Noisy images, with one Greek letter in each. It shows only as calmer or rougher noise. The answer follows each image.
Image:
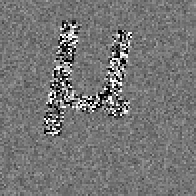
rough mu
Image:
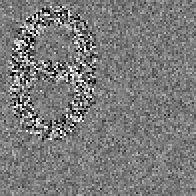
rough theta
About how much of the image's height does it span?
two thirds
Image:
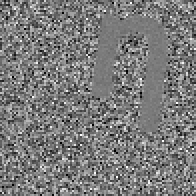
calm eta
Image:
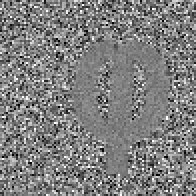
calm phi
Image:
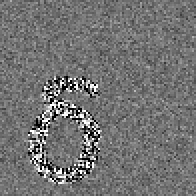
rough delta
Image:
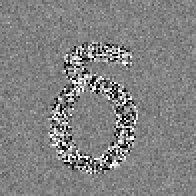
rough delta
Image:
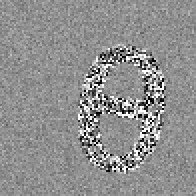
rough theta
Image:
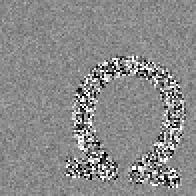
rough omega
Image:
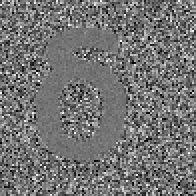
calm delta
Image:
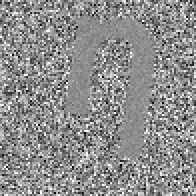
calm eta
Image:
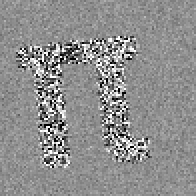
rough pi
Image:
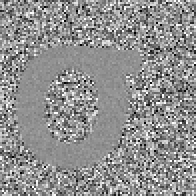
calm sigma
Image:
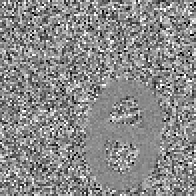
calm theta
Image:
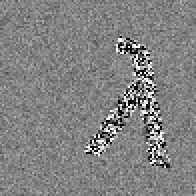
rough lambda
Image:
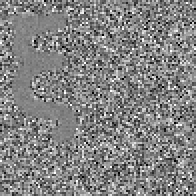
calm xi
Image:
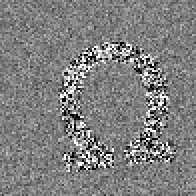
rough omega
